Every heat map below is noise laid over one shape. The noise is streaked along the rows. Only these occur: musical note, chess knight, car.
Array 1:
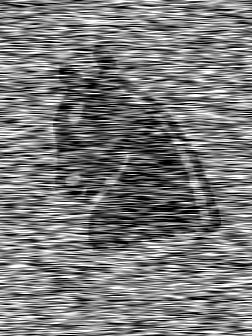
chess knight
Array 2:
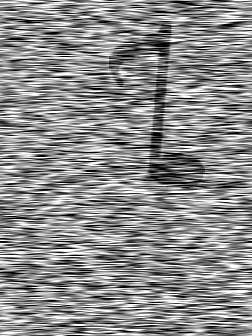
musical note
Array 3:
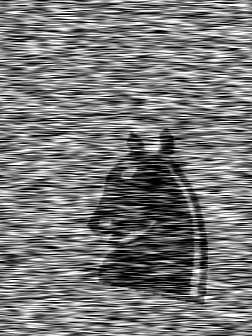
chess knight
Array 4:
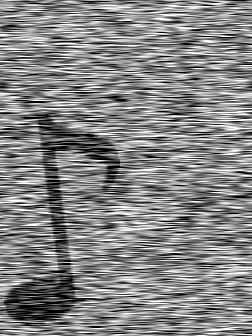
musical note
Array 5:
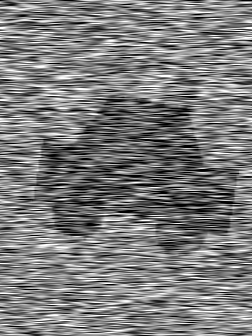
car
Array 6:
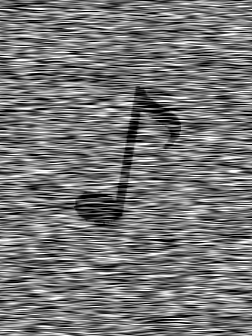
musical note
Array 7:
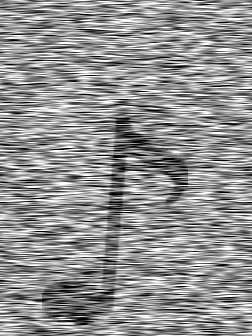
musical note
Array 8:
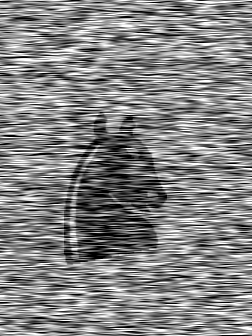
chess knight
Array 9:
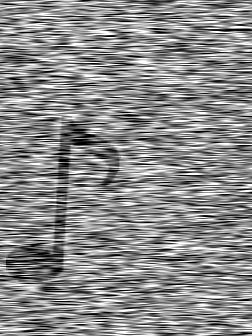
musical note
